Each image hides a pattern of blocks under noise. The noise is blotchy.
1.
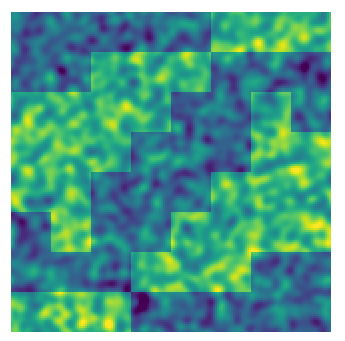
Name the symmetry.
the same after a half turn
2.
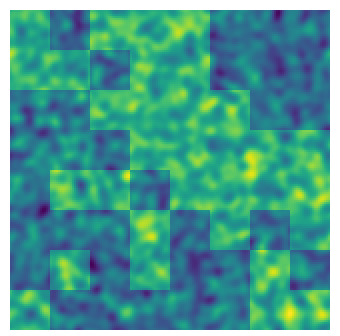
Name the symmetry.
mirrored about the diagonal from the bottom left
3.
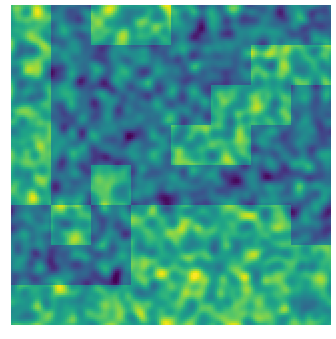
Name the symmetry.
no symmetry
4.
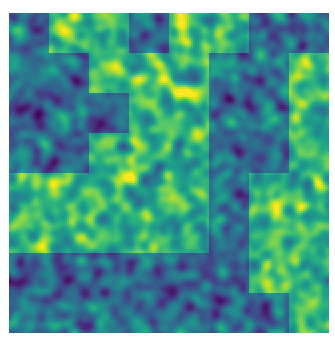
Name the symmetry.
no symmetry
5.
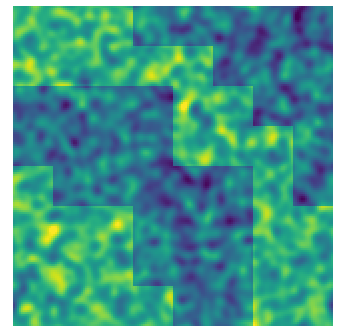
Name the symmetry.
mirrored about the diagonal from the bottom left
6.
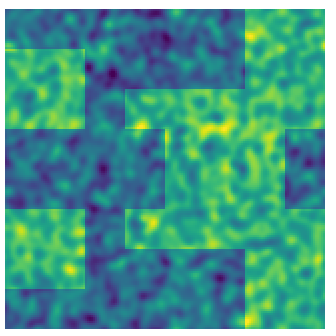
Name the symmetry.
top and bottom mirror each other
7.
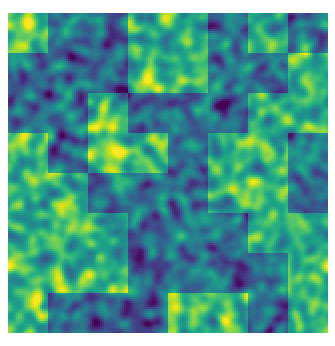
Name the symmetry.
no symmetry
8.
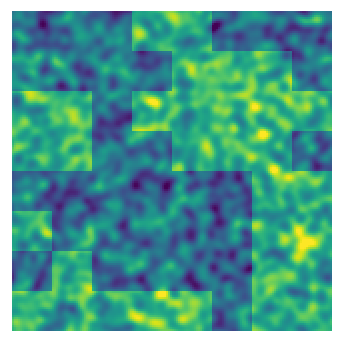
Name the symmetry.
no symmetry
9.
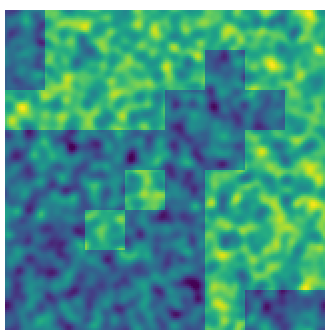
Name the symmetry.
mirrored about the diagonal from the bottom left
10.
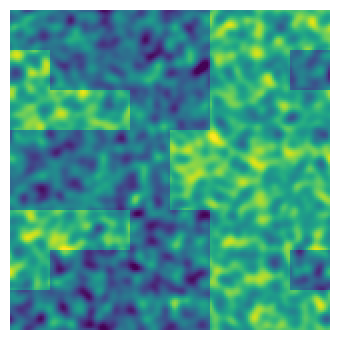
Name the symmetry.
top and bottom mirror each other
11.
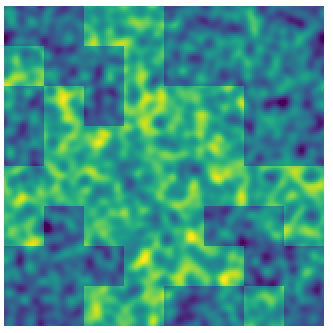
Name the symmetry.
mirrored about the diagonal from the bottom left
